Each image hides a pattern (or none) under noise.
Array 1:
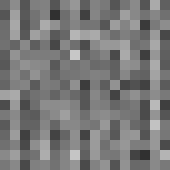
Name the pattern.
vertical stripes
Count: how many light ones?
6
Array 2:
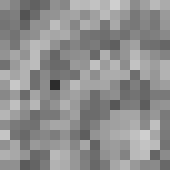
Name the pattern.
rings round one point
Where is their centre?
bottom right
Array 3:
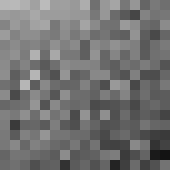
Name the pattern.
a smooth slope
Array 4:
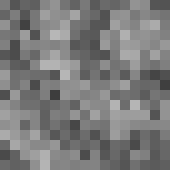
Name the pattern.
rings round one point
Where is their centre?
top right
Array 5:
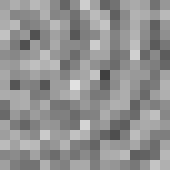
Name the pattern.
rings round one point
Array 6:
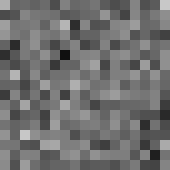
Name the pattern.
only noise
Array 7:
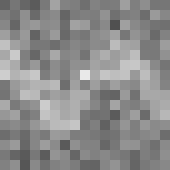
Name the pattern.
a wavy band
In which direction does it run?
left to right
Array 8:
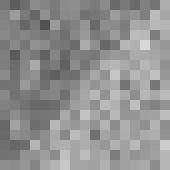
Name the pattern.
a sharp edge
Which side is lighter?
bottom right
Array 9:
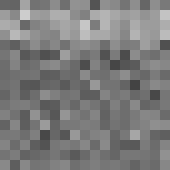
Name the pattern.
one horizontal stripe
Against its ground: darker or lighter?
lighter
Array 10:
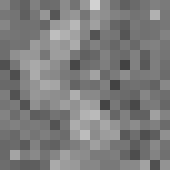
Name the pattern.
a wavy band
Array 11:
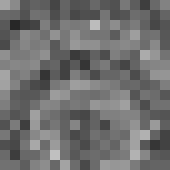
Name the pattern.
rings round one point
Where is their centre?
bottom middle
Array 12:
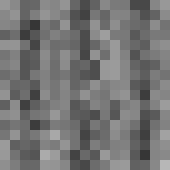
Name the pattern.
vertical stripes
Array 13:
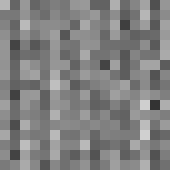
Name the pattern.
vertical stripes
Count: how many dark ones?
6
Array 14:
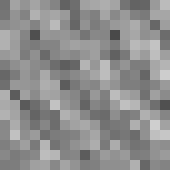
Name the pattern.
diagonal stripes
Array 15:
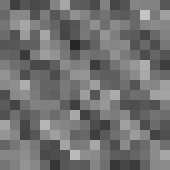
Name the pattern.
diagonal stripes
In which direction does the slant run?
top left to bottom right
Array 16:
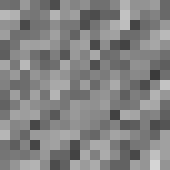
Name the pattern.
diagonal stripes
